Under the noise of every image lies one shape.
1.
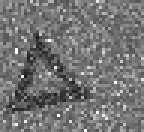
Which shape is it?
triangle frame
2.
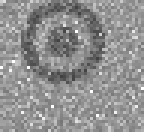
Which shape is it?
bullseye
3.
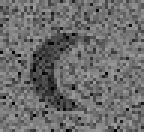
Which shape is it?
crescent
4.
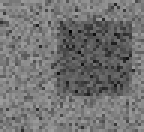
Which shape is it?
square
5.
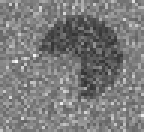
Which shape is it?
disc with a wedge cut out
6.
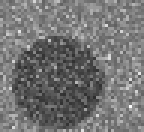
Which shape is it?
disc
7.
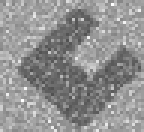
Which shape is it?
square with a notch
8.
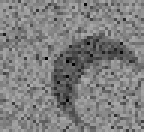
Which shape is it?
crescent
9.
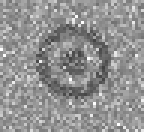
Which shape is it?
bullseye
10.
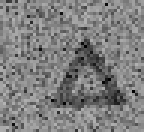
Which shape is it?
triangle frame
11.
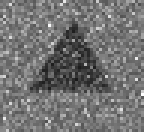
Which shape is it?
triangle
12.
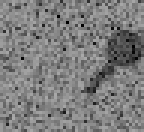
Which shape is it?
lollipop
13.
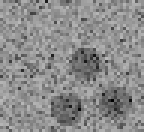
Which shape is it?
three dots
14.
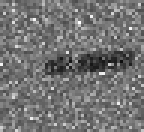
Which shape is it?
bar
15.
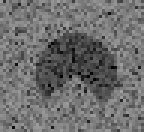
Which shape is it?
disc with a wedge cut out
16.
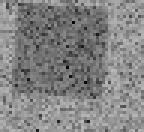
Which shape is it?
square
